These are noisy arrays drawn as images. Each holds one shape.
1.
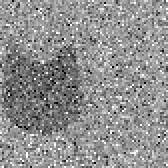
cat's head
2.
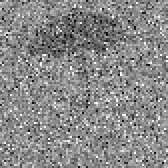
umbrella
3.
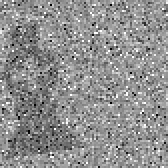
chess bishop
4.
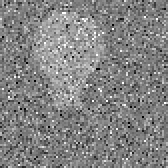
light bulb
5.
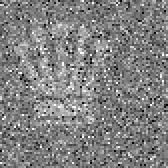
chess queen
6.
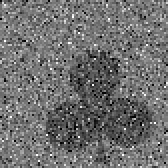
club
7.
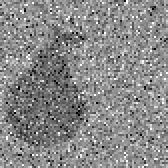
pear
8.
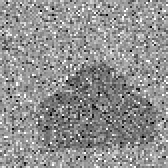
cloud
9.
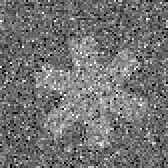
asterisk
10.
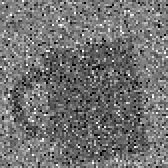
cup
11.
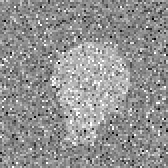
light bulb
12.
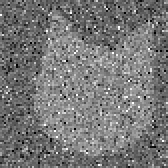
cat's head
